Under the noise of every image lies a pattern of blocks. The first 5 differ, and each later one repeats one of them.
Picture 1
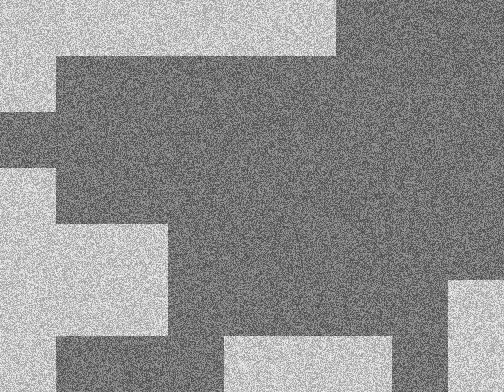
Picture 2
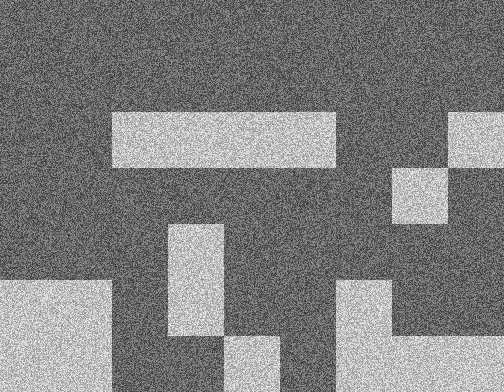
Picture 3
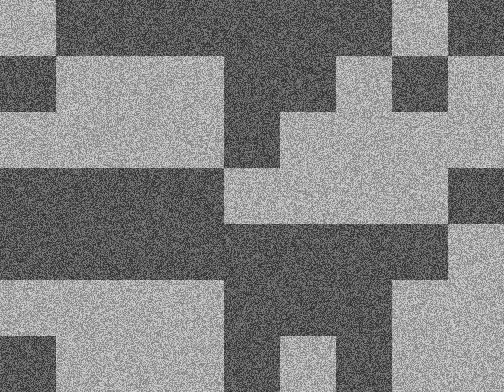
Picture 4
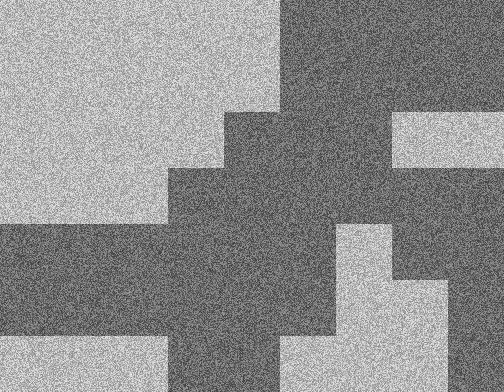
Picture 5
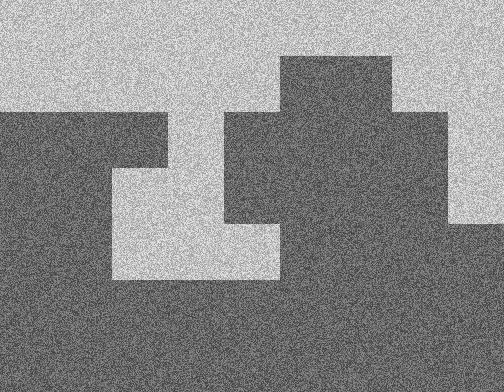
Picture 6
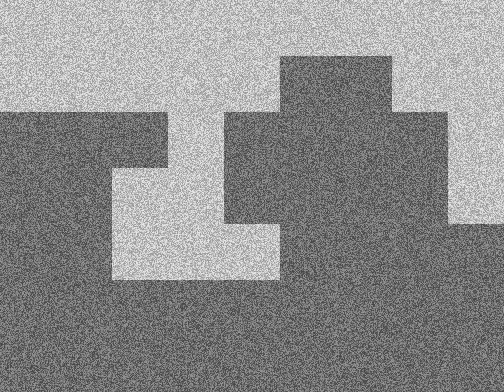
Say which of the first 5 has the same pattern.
5
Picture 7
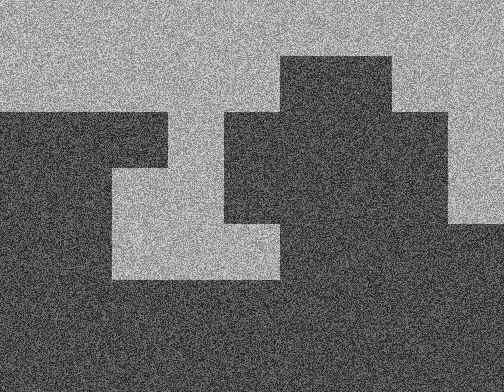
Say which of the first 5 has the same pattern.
5
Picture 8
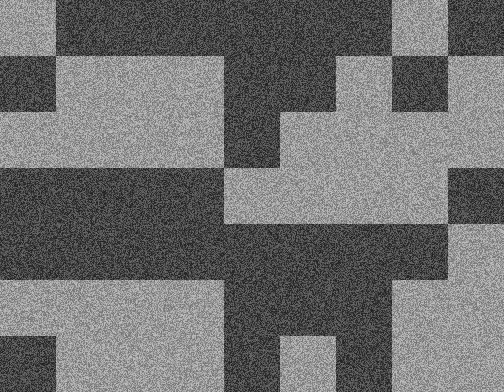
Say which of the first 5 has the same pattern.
3
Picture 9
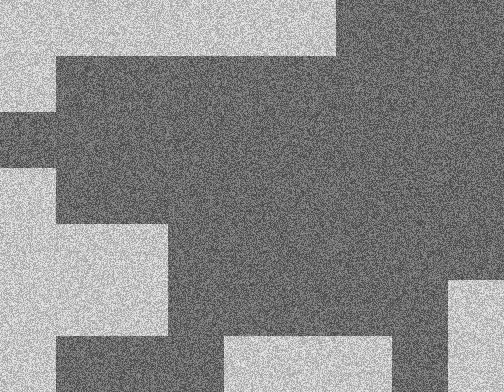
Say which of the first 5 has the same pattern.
1
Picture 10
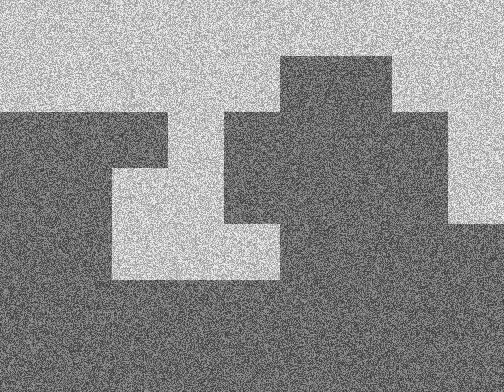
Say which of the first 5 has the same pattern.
5
